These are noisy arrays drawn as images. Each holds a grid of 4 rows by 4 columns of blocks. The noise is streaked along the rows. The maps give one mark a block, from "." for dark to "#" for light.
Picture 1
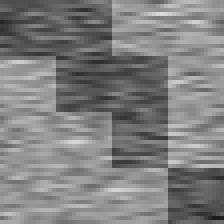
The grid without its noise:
. . # #
# . . #
# # . #
# # # .
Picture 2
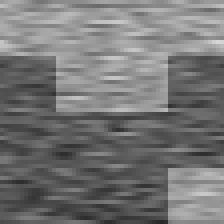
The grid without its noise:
# # # #
. # # .
. . . .
. . . #
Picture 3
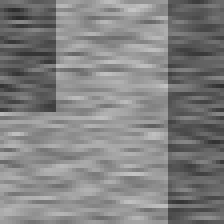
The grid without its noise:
. # # .
. # # .
# # # .
# # # .
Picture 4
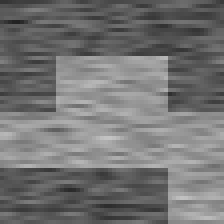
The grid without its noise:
. . . .
. # # .
# # # #
. . . #
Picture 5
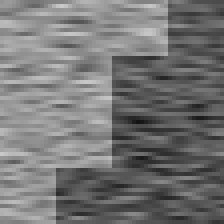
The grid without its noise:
# # # .
# # . .
# # . .
# . . .
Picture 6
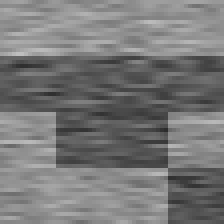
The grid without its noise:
# # # #
. . . .
# . . #
# # # .
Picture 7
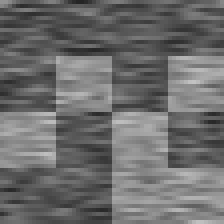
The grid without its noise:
. . . .
. # . #
# . # .
. . # #
